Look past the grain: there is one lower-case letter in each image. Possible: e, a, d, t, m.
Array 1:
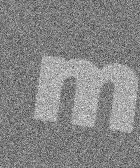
light m
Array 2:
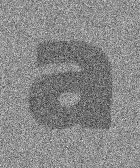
dark a
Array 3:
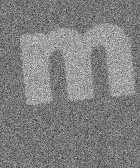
light m
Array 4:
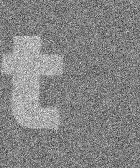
light t
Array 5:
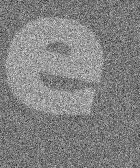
light e
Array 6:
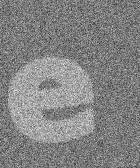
light e
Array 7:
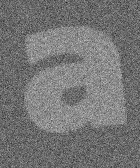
light a
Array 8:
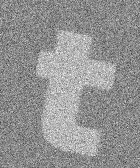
light t
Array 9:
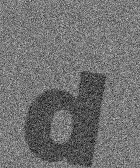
dark d
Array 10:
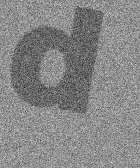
dark d
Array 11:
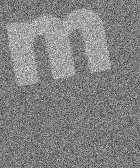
light m
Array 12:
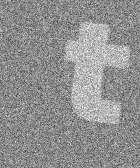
light t
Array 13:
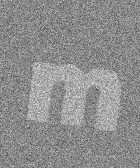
light m
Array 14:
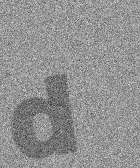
dark d
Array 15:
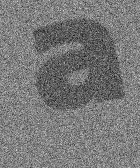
dark a
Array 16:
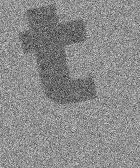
dark t
